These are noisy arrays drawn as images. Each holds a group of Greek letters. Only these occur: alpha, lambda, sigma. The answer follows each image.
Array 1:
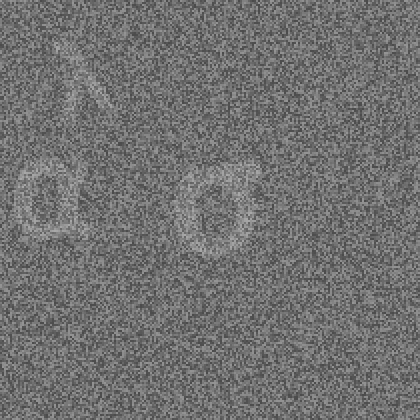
top left: lambda; middle left: alpha; centre: sigma
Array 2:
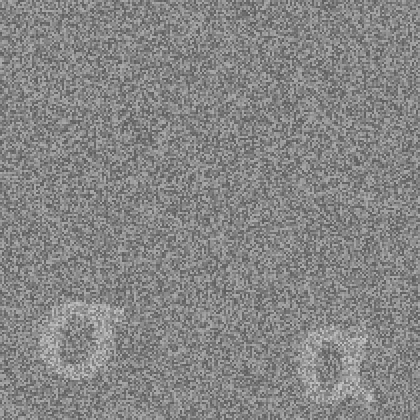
bottom left: sigma; bottom right: alpha
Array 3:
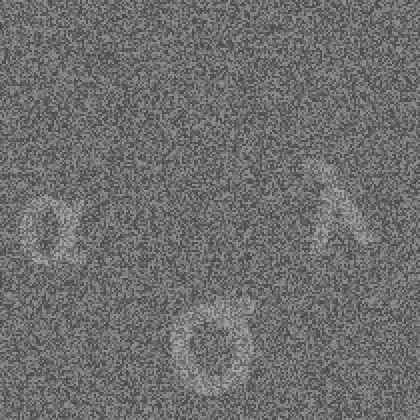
middle left: alpha; middle right: lambda; bottom middle: sigma
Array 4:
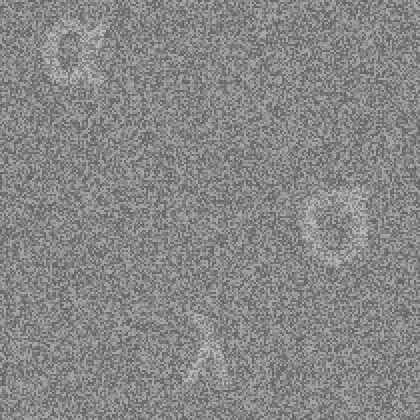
top left: alpha; middle right: sigma; bottom middle: lambda
